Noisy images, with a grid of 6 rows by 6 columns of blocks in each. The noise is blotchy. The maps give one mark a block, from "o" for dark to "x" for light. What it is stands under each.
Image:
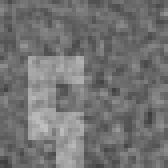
o o o o o o
o o o o o o
o x x o o o
o x o o o o
o x x o o o
o o x o o o
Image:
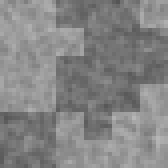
x x o o o x
x x x o o o
x x o o o o
x x o o o x
o o x o x x
o o x x x x
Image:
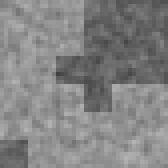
x x x o o o
x x x o o o
x x o o o o
x x x o x x
x x x x x x
o x x x x x
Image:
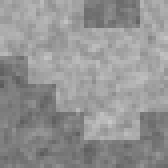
x x x o o x
x x x x x x
o x x x x x
o o x x x x
o o o x x o
o o o o o o
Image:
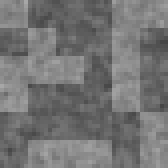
x o o o x x
o x o o x o
x x x o x o
x o o o x o
o o o o o x
o x x x o x
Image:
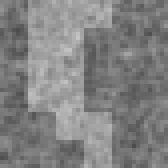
o x x x o o
o x x o o o
o x x o o o
o x x o o o
o o x x o o
o o o x o o
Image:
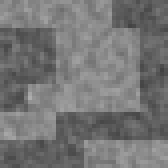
x x x x o o
o o x x x o
o o x x x o
o x x x x o
x x o o o o
o o o x x x
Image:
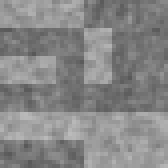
x x x o o o
o o o x o o
x x o x o o
o o o o o o
x x x x x x
o o o x x x
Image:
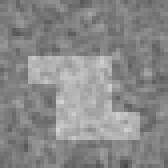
o o o o o o
o o o o o o
o x x x o o
o o x x o o
o o x x x o
o o o o o o
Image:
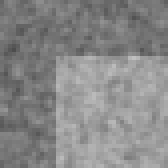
o o o o o o
o o o o o o
o o x x x x
o o x x x x
o o x x x x
o o x x x x
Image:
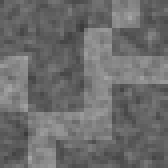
o o o o x o
o o o x o o
x o o x x x
x o o x o o
o x x x o o
o x o o o o
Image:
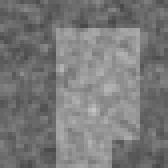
o o o o o o
o o x x x o
o o x x x o
o o x x x o
o o x x x o
o o x x o o
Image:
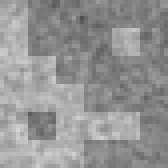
x o o o o o
x o o o x o
x x o o o o
x x x o o o
x o x x x o
x x x o o o
